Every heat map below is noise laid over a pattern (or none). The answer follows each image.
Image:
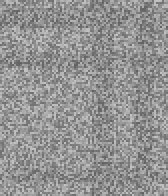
bands of rows crossing bands of columns
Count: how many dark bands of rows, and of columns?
3 and 2
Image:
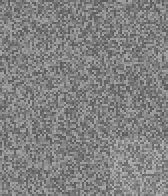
one block
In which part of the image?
bottom right
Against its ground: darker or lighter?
lighter
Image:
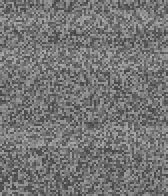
bands of rows
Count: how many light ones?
3
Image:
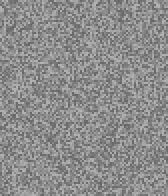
only noise
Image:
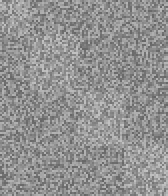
blocks along the diagonal
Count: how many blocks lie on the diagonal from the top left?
4
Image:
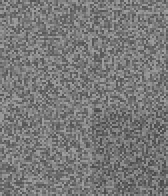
one block
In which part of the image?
bottom right
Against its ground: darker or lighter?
darker
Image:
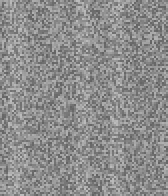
bands of columns
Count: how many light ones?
3
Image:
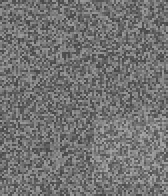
one block
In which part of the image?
bottom right
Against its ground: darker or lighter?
lighter
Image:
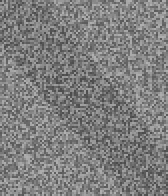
a diagonal band
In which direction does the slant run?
top left to bottom right
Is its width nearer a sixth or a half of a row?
a half
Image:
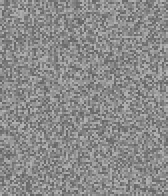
only noise
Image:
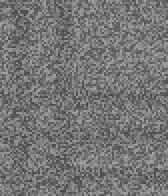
bands of rows crossing bands of columns
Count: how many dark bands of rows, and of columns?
3 and 2
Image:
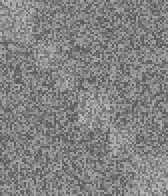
blocks along the diagonal
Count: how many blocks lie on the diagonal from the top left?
6
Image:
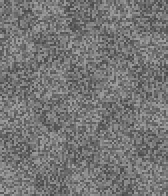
a checkerboard
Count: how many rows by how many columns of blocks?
6 by 5
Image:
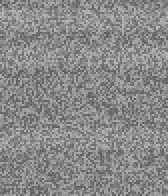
bands of rows
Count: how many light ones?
3
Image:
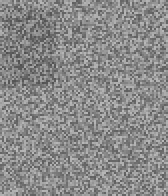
one block
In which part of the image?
top left
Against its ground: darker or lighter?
darker
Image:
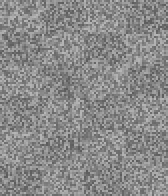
a checkerboard
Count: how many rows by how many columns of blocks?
6 by 4
